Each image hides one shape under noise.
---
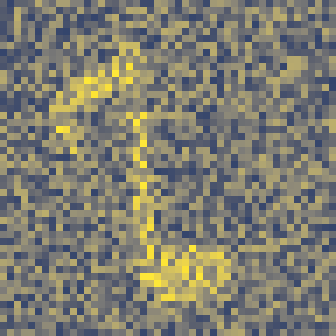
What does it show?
light musical note
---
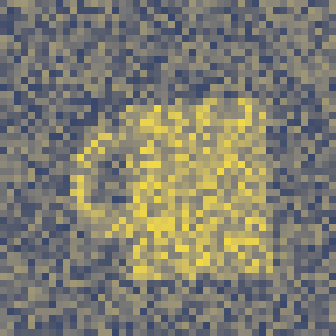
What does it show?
light cup
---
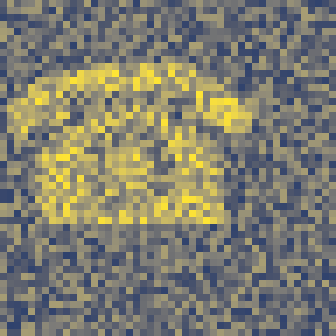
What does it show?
light telephone
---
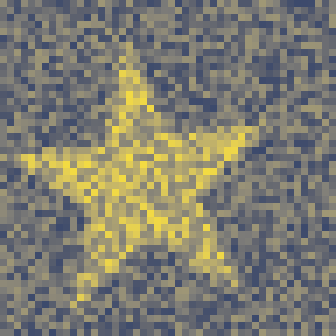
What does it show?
light star
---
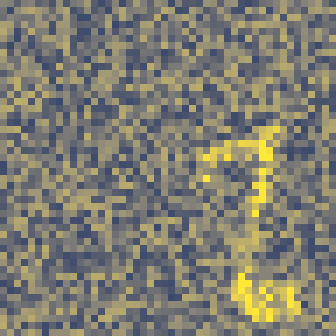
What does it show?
light musical note
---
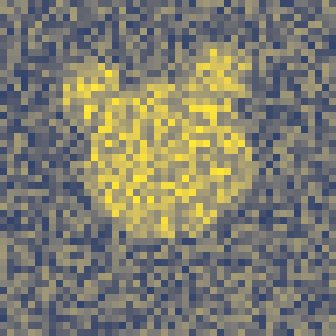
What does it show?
light bear's head
